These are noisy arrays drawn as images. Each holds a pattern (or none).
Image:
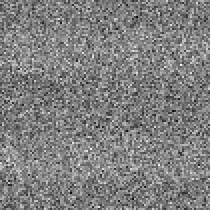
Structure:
horizontal stripes
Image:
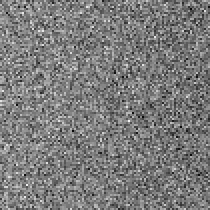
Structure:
a smooth slope
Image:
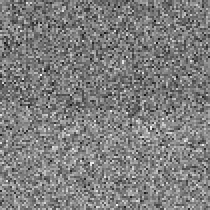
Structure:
a sharp edge
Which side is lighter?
bottom
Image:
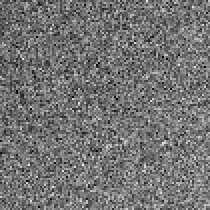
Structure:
a smooth slope
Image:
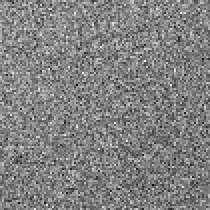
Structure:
a smooth slope
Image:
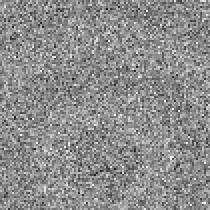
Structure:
rings round one point
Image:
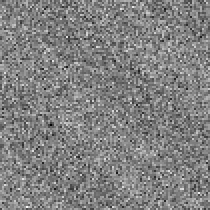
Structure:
diagonal stripes
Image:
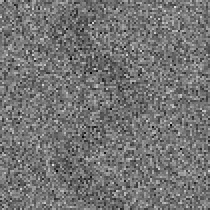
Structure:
a wavy band
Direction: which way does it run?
top to bottom
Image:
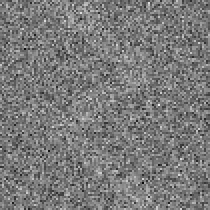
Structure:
a wavy band
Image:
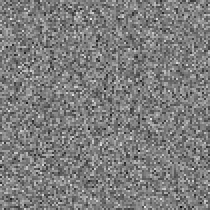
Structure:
only noise
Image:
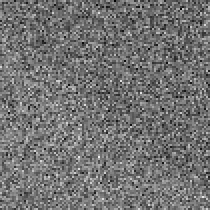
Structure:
a sharp edge
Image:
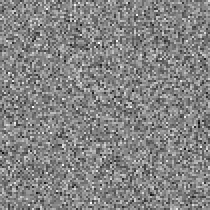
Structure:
only noise
